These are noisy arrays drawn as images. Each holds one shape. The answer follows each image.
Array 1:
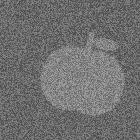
apple
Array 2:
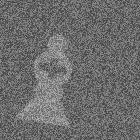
chess bishop
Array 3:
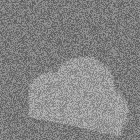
cloud
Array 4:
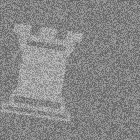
chess rook
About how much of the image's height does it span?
two thirds
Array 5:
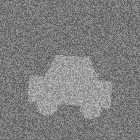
car
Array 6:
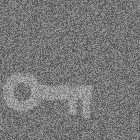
key
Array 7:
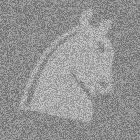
chess knight
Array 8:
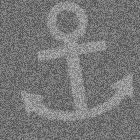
anchor
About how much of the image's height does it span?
nearly all
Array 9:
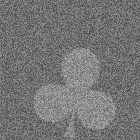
club
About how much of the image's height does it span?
two thirds
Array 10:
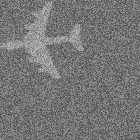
airplane
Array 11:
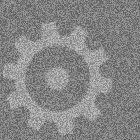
gear
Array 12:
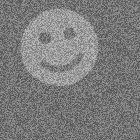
smiling face
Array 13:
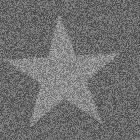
star
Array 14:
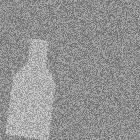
bottle
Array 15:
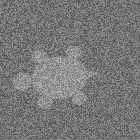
turtle
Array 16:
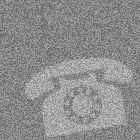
telephone
